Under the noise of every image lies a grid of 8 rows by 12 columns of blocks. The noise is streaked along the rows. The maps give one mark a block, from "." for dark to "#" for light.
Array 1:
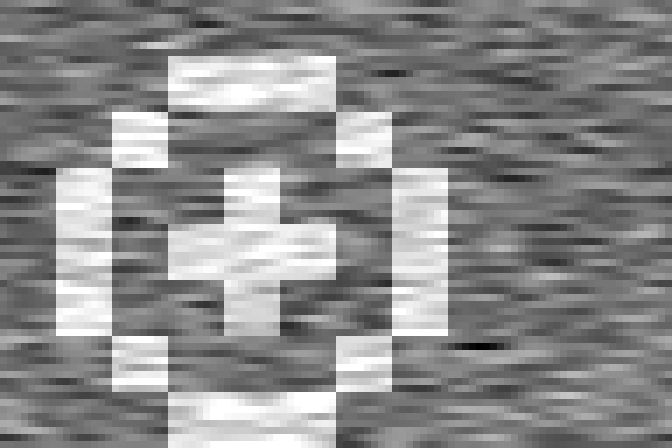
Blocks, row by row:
. . . . . . . . . . . .
. . . # # # . . . . . .
. . # . . . # . . . . .
. # . . # . . # . . . .
. # . # # # . # . . . .
. # . . # . . # . . . .
. . # . . . # . . . . .
. . . # # # . . . . . .
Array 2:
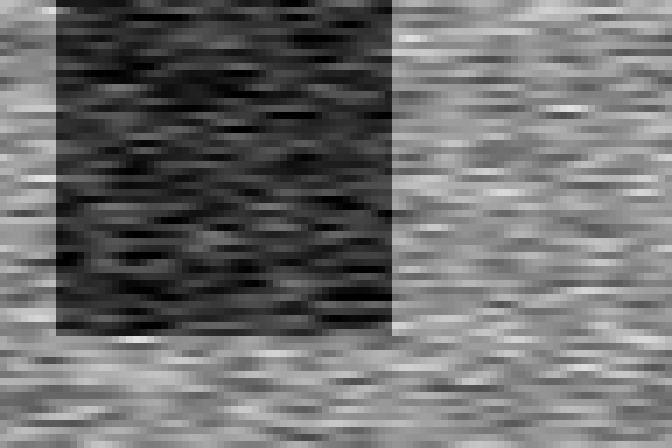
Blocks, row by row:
# . . . . . . # # # # #
# . . . . . . # # # # #
# . . . . . . # # # # #
# . . . . . . # # # # #
# . . . . . . # # # # #
# . . . . . . # # # # #
# # # # # # # # # # # #
# # # # # # # # # # # #
